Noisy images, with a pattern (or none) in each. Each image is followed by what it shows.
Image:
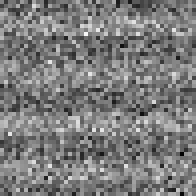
horizontal stripes
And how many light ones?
4
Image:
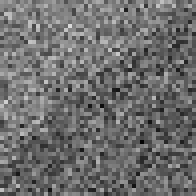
a sharp edge
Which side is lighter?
top left
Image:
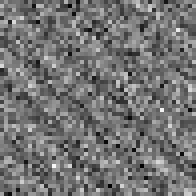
diagonal stripes
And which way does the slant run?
top left to bottom right
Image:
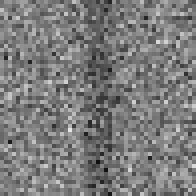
one vertical stripe
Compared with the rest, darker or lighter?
darker
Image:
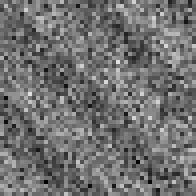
diagonal stripes
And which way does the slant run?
top left to bottom right
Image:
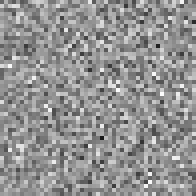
only noise
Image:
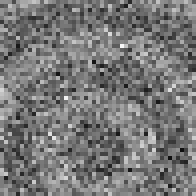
rings round one point
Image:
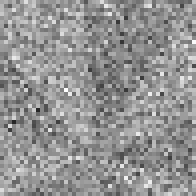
spokes from one point
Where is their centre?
bottom middle
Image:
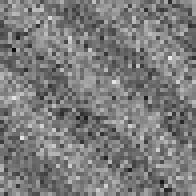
diagonal stripes
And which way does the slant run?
top left to bottom right
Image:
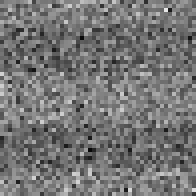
horizontal stripes
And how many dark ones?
2
